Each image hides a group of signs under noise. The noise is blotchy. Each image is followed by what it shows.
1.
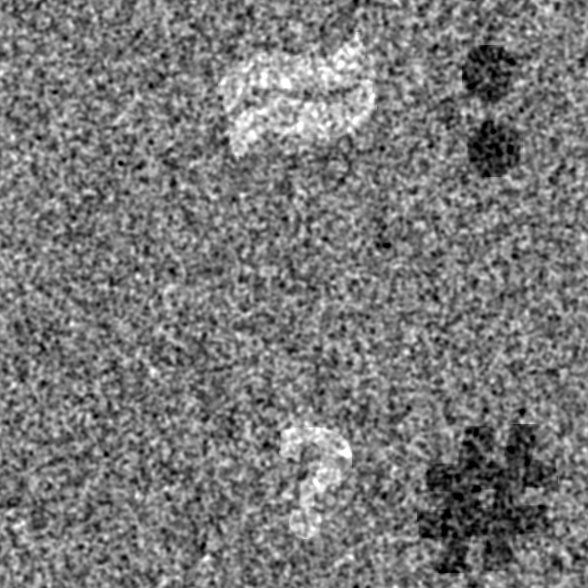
top middle: light approximately sign; top right: dark colon; bottom middle: light question mark; bottom right: dark hash sign
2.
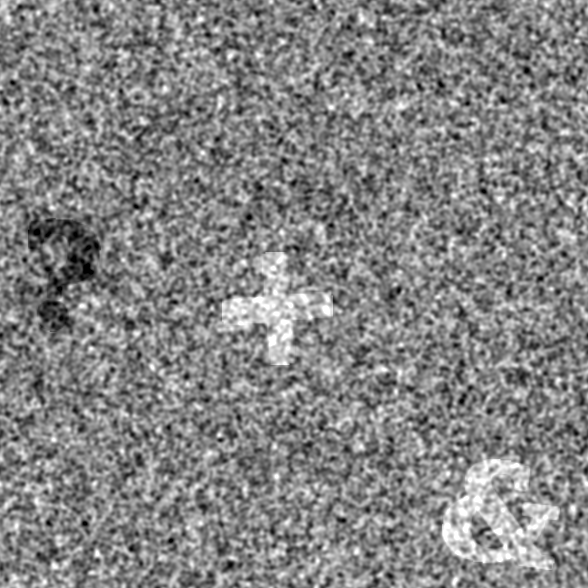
middle left: dark question mark; centre: light plus sign; bottom right: light ampersand
